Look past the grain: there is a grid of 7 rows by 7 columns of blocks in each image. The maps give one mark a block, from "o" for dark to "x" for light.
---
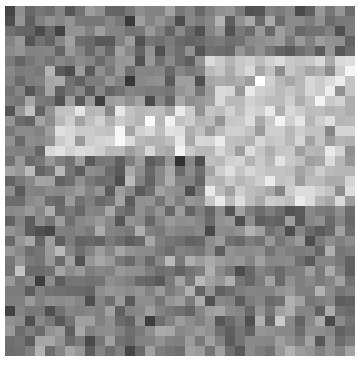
ooooooo
ooooxxx
oxxxxxx
ooooxxx
ooooooo
ooooooo
ooooooo
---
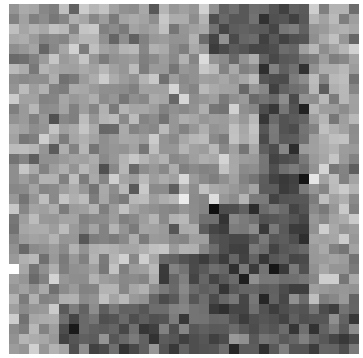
xxxxoox
xxxxxox
xxxxxox
xxxxxox
xxxxoox
xxxooox
xoooooo
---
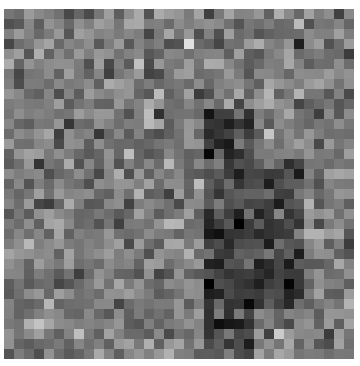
xxxxxxx
xxxxxxx
xxxxoxx
xxxxoox
xxxxoox
xxxxoox
xxxxoxx
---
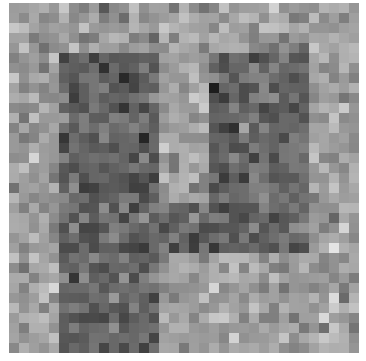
xxxxxxx
xooxoox
xooxoox
xooxoox
xooooox
xooxxxx
xooxxxx
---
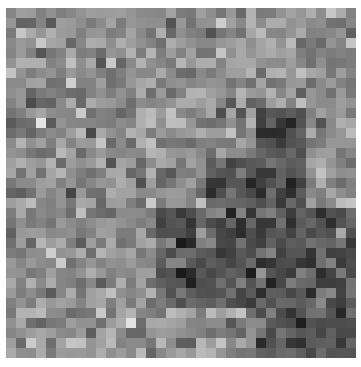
xxxxxxx
xxxxxxx
xxxxxox
xxxxoox
xxxoooo
xxxoooo
xxxxxoo
